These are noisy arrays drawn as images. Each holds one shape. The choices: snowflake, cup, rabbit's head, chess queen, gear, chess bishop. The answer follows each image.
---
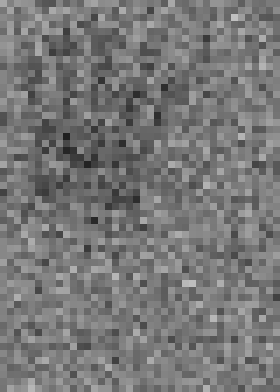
chess queen
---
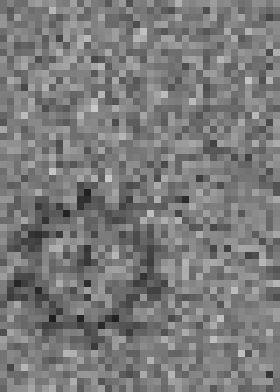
gear
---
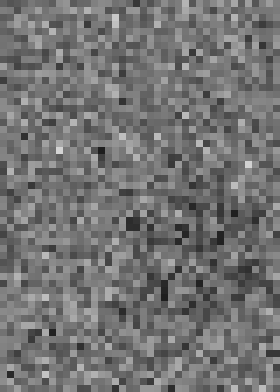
snowflake
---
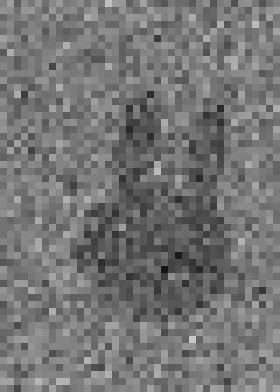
rabbit's head
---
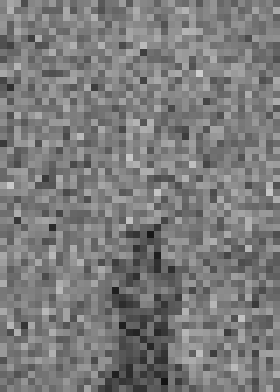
chess bishop
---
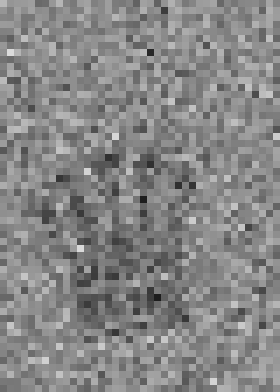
chess queen
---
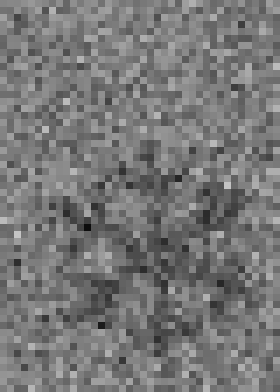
snowflake
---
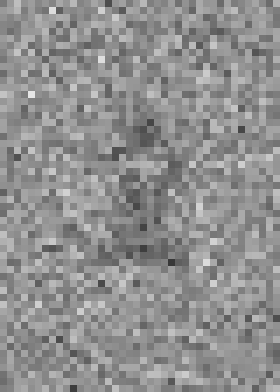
chess bishop
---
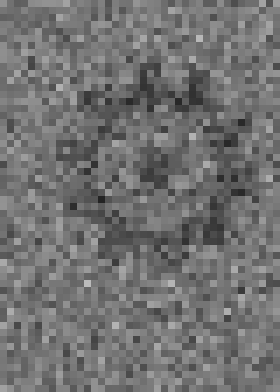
gear
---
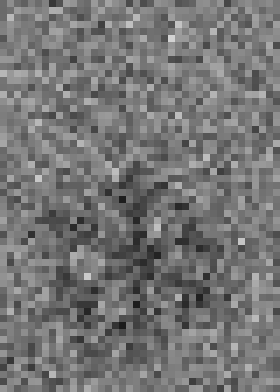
snowflake
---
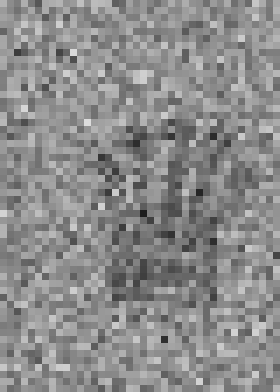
chess queen
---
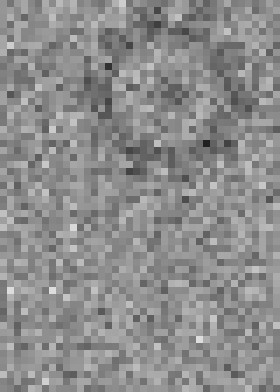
gear
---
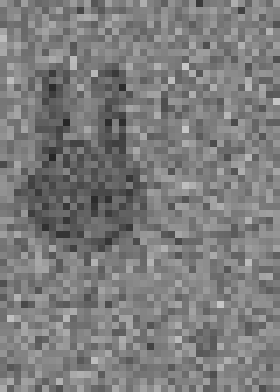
rabbit's head
